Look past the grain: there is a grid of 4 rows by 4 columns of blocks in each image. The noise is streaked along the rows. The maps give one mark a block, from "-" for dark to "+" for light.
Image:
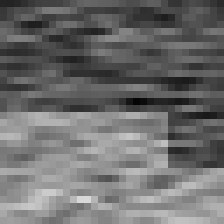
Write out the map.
- - - -
- - - -
+ + + -
+ + + +
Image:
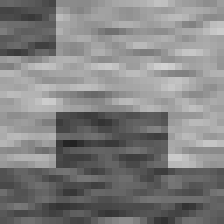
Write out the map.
- + + +
+ + + +
+ - - +
- - - -
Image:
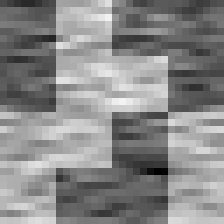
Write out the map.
- + - -
- + + -
+ + - +
+ - - +
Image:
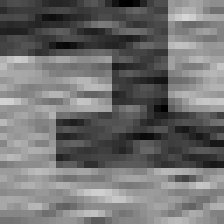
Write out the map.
- - - +
+ + - +
+ - - -
+ + + +
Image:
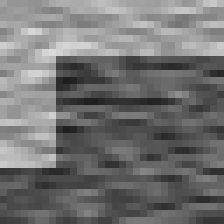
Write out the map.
+ + + +
+ - - -
+ - - -
- - - -
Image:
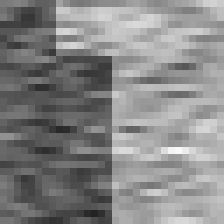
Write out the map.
- + + +
- - + +
- - + +
- - + +
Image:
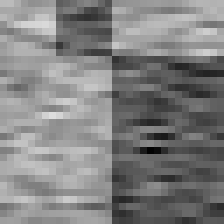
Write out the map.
+ - + +
+ + - -
+ + - -
+ + - -
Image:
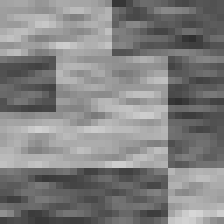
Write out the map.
+ + - -
- + + -
+ + + -
- - - +
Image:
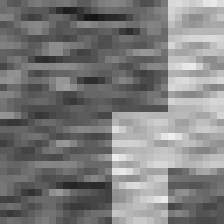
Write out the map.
- - - +
- - - +
- - + +
- - + -
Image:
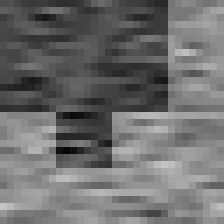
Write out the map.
- - - +
- - - +
+ - + +
+ + + +
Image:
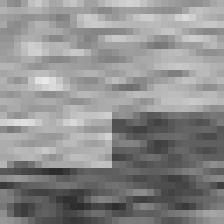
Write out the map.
+ + + +
+ + + +
+ + - -
- - - -
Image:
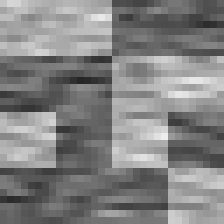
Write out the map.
+ + - -
- - + +
+ - + -
- - - +
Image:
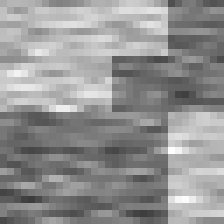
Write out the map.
+ + + -
+ + - -
- - - +
- - - +
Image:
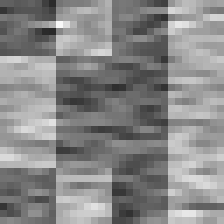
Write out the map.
- + - +
+ - - +
+ - - +
- + - +
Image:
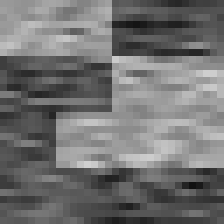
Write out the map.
+ + - -
- - + +
- + + +
- - - -
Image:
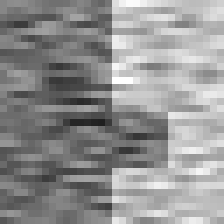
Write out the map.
- - + +
- - + +
- - - +
- - + +
